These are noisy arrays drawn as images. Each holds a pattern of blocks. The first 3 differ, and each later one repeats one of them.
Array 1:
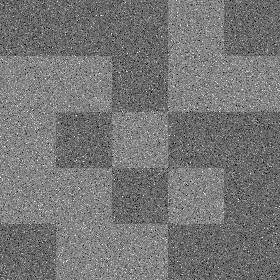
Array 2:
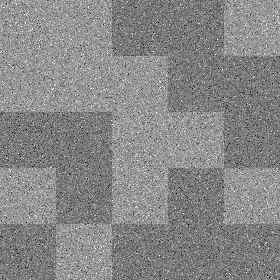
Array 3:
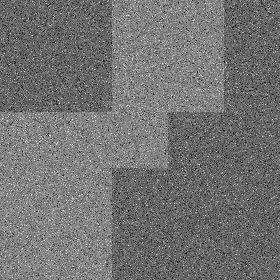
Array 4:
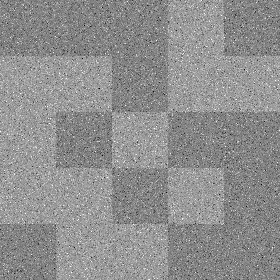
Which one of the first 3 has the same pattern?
1
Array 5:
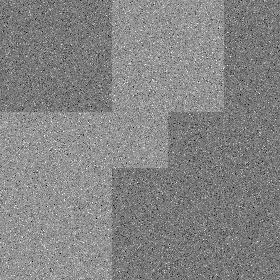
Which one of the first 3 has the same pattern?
3
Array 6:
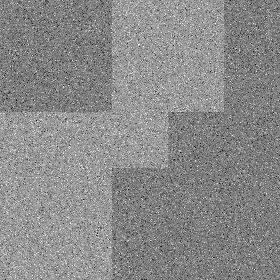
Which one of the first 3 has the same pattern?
3
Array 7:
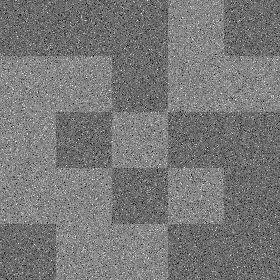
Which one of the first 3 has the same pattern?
1
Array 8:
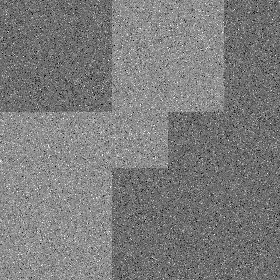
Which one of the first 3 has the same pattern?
3
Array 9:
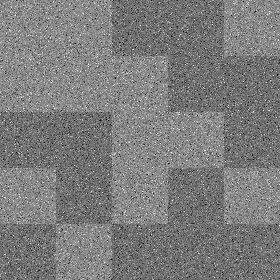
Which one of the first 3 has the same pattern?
2
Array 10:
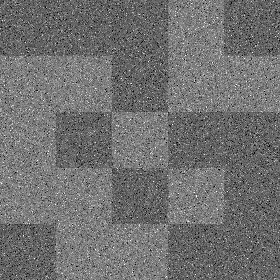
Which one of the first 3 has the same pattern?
1
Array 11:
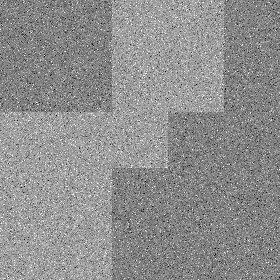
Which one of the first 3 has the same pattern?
3
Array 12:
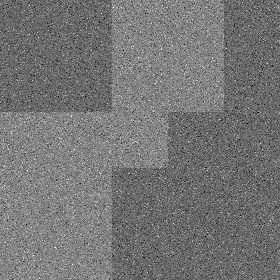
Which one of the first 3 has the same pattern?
3
